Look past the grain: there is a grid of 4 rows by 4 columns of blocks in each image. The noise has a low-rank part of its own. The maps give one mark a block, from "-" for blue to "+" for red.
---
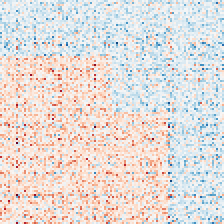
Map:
- - - -
+ + - -
+ + + -
+ + + -
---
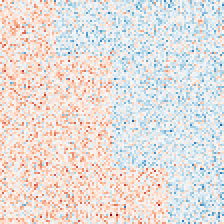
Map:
+ - - -
+ + - -
+ + - -
+ + + -
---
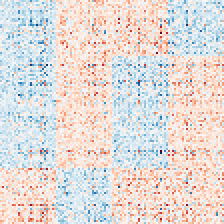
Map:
- + + -
- + - +
- + - +
+ - + +
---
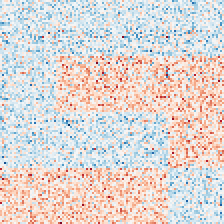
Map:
- - - -
- + + +
- - - +
+ + + -
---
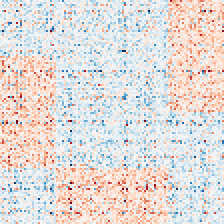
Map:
- - - +
+ - - +
+ - - -
- + + -
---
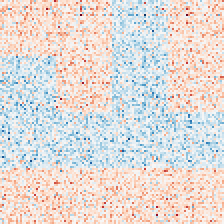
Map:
+ + - +
- + - +
- - - -
+ + + +
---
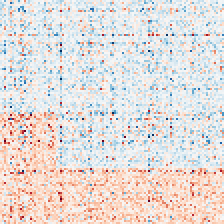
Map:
- - - -
- - - -
+ - - -
+ + + +
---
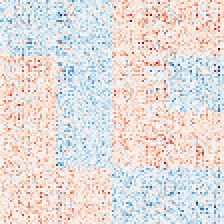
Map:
- - + +
+ - + -
+ - + +
+ + - -
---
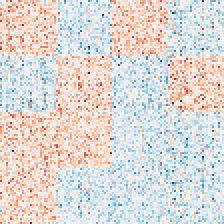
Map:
+ - + -
- + - +
+ + - -
+ - - -
